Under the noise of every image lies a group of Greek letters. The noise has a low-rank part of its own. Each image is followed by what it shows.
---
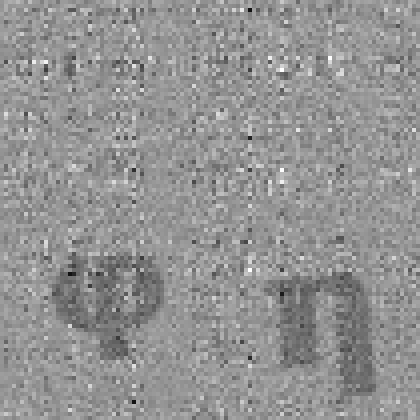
bottom left: phi; bottom right: eta
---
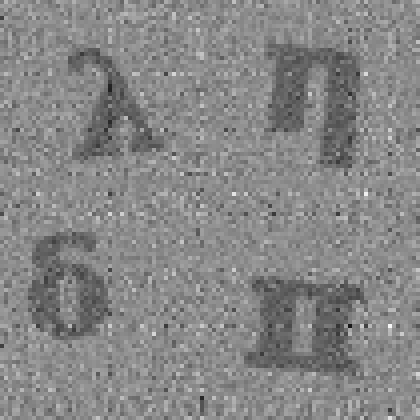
top left: lambda; top right: eta; bottom left: delta; bottom right: pi
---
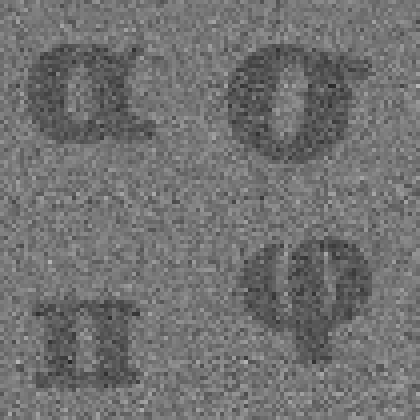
top left: alpha; top right: sigma; bottom left: pi; bottom right: phi
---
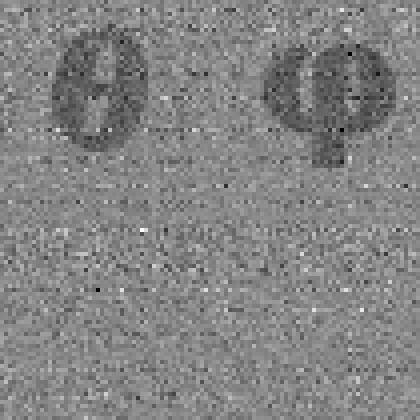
top left: theta; top right: phi
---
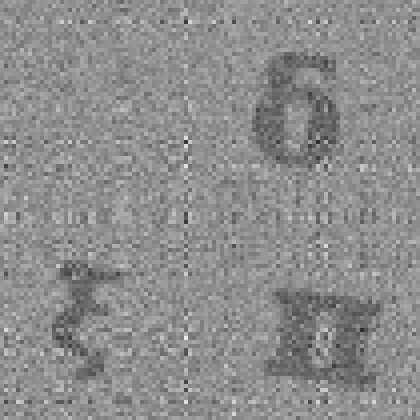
top right: delta; bottom left: xi; bottom right: pi
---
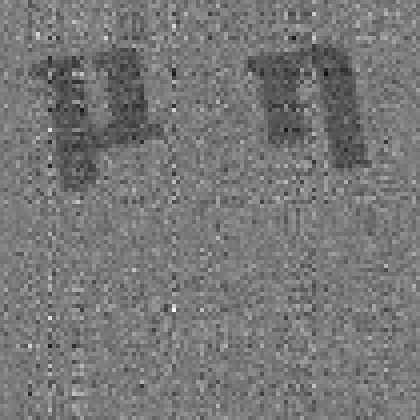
top left: mu; top right: eta
